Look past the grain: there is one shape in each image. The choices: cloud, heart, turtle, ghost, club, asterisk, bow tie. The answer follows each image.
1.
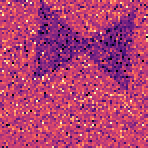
dark bow tie
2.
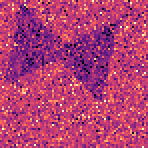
dark bow tie
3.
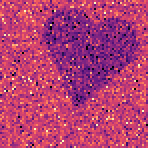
dark heart
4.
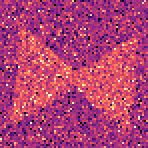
light bow tie
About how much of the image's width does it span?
nearly all
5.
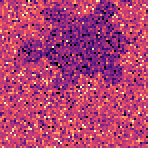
dark turtle
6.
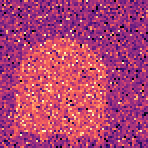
light ghost
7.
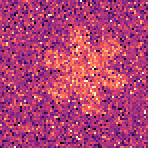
light asterisk
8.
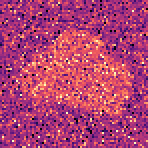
light cloud
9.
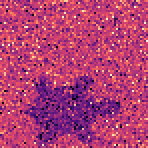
dark turtle
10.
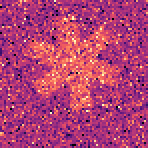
light asterisk
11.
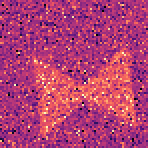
light bow tie
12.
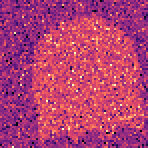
light ghost
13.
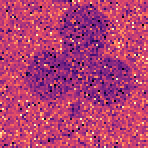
dark club
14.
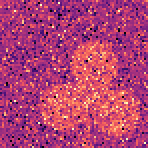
light club
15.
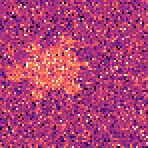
light turtle
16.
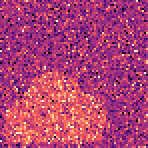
light cloud
